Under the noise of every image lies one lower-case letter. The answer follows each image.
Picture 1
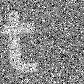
t
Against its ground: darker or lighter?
lighter
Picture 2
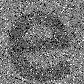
e
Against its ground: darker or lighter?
darker
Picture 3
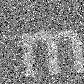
m
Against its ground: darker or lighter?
lighter
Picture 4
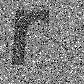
r
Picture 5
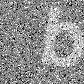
b
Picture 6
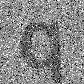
q
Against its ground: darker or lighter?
darker
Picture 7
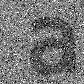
a
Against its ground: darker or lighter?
darker
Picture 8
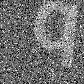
q
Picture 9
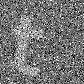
t
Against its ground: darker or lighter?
lighter
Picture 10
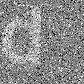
d
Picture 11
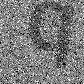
q
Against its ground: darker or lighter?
darker
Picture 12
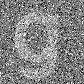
g
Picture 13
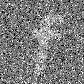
f
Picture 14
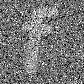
f
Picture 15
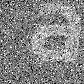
a
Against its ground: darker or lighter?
lighter
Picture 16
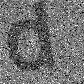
d
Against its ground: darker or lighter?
darker
